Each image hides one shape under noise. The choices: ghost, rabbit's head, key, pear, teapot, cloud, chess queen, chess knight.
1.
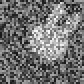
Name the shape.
rabbit's head
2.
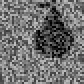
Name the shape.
pear
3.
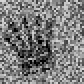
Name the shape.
chess queen
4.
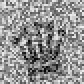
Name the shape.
chess queen
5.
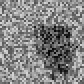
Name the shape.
chess knight
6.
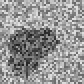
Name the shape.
cloud
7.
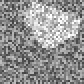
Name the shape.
cloud
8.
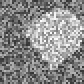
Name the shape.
ghost
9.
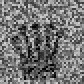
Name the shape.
chess queen
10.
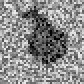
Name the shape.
pear
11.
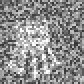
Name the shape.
chess queen
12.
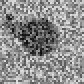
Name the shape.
pear
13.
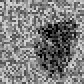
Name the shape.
chess knight
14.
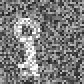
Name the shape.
key
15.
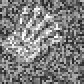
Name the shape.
chess queen
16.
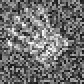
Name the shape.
chess queen
